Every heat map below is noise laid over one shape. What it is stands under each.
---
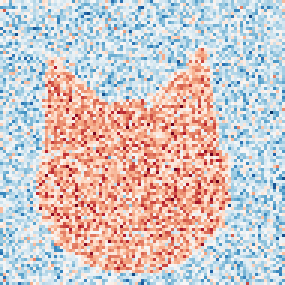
cat's head
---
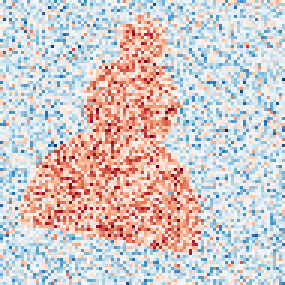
chess pawn
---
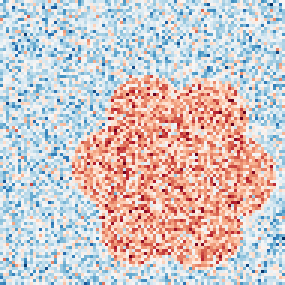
flower
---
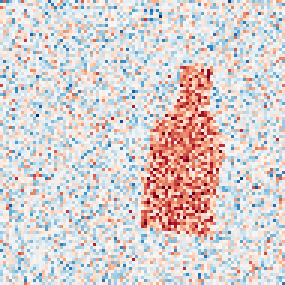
bottle
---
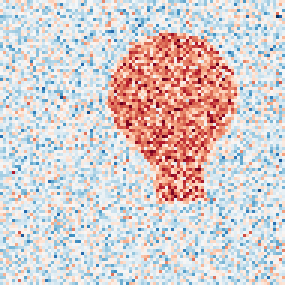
light bulb
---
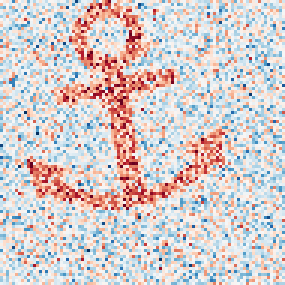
anchor
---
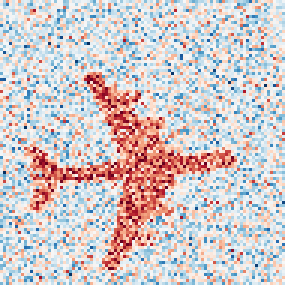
airplane
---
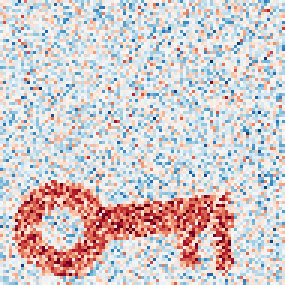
key
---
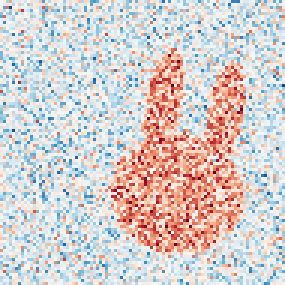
rabbit's head
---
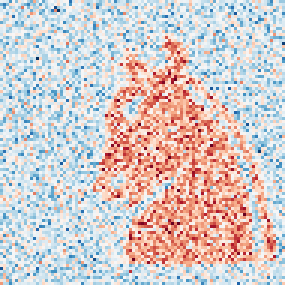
chess knight
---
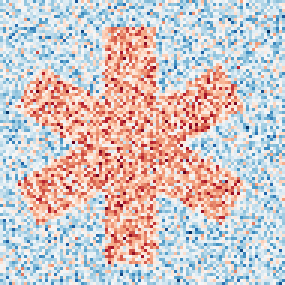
asterisk
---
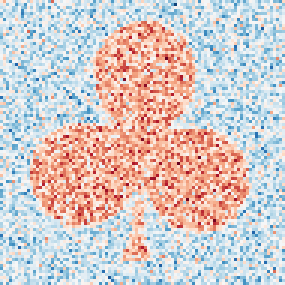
club
